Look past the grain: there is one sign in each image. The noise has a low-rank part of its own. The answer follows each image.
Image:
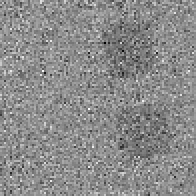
dark colon
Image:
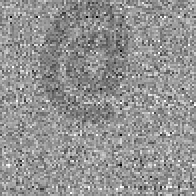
dark at sign
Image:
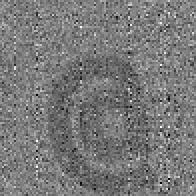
dark at sign
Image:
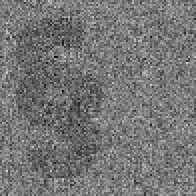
dark section sign
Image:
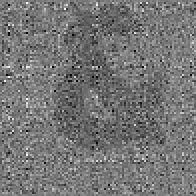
dark ampersand
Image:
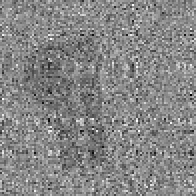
dark pilcrow
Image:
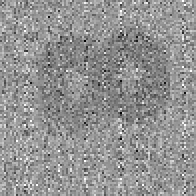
dark infinity sign
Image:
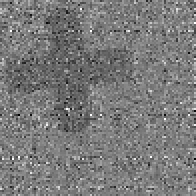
dark plus sign
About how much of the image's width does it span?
two thirds
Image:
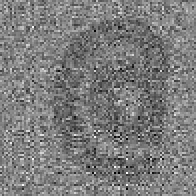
dark at sign
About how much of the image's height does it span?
nearly all
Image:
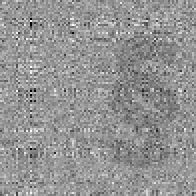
dark section sign
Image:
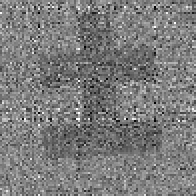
dark plus-minus sign
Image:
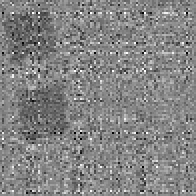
dark colon
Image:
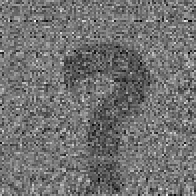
dark question mark
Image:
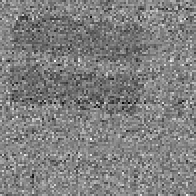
dark equals sign
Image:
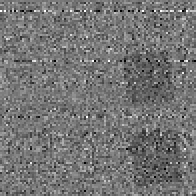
dark colon
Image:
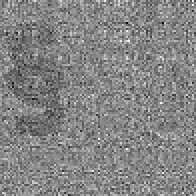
dark section sign
